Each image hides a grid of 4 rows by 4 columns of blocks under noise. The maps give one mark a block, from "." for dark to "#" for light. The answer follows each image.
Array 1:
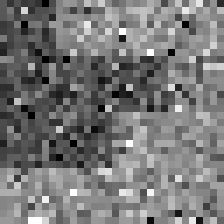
. # # #
. . . #
. . # #
# # # #
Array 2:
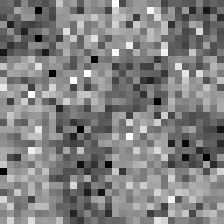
. # # .
# # . #
# . # .
# . # #
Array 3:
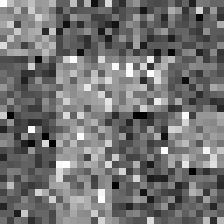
# . . .
. # # .
. # . #
. # . .
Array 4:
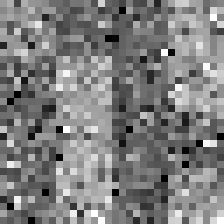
# . . #
. # . #
. # . .
. # . #
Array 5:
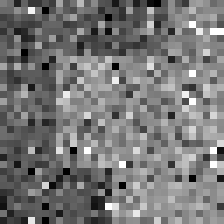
. . . #
. # # #
. # # #
. . # #
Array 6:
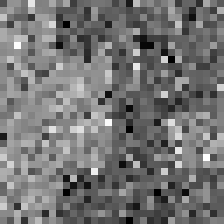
# . . .
# # . .
# # . #
# . . .
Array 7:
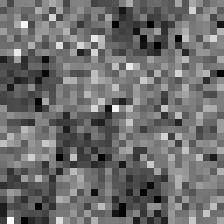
# # . #
. # # #
# . # #
. # . #
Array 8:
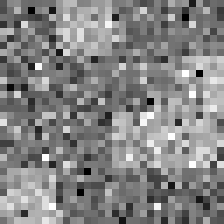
. # . .
. . . #
. . # #
# . . .
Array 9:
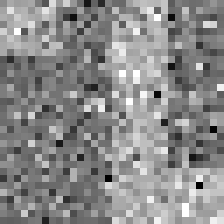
# . # .
. . # .
. . # .
. . # #
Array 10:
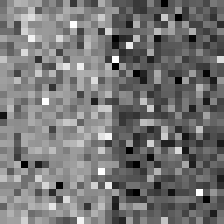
# # . .
# # . .
# # . .
# # . .
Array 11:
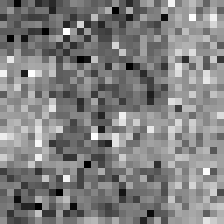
. . . #
# . . #
# . # #
. . . #
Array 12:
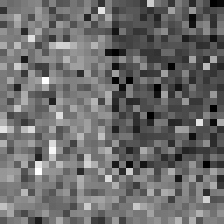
# # . .
# # . .
# # . .
# # # #
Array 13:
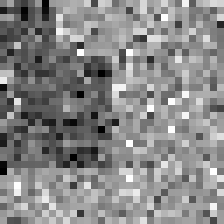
. # # #
. . # #
. . # #
# # # #
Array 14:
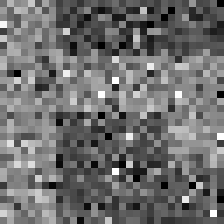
# . . .
# # # #
# . . #
# . . .
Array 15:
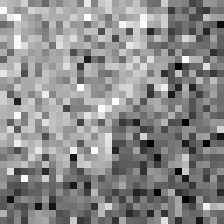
# # # .
# # # .
# # . .
. . . .
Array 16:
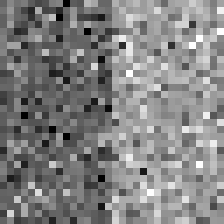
. . # #
. . # #
. . # #
. . # #
